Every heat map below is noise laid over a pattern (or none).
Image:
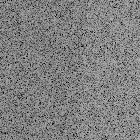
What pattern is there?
a sharp edge
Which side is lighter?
right
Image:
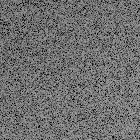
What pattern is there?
a smooth slope
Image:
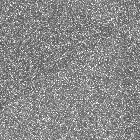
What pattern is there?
spokes from one point
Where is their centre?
top right
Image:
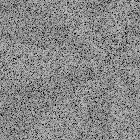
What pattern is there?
spokes from one point
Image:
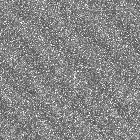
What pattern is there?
diagonal stripes
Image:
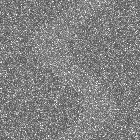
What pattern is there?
a wavy band
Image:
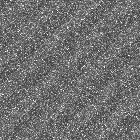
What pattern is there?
diagonal stripes
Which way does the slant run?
bottom left to top right
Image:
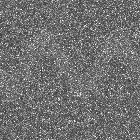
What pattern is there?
a wavy band
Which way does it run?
left to right
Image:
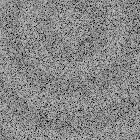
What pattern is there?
rings round one point
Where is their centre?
top middle
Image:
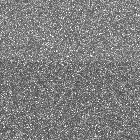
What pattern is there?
a sharp edge
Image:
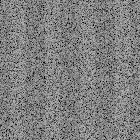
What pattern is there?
vertical stripes
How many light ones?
4
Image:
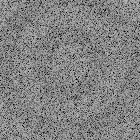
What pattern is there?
rings round one point
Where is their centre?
centre
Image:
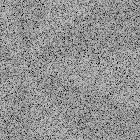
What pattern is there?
spokes from one point
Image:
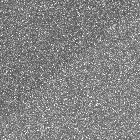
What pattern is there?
a sharp edge
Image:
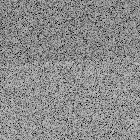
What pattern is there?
a sharp edge
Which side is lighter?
bottom
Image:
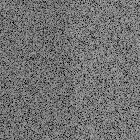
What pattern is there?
a sharp edge
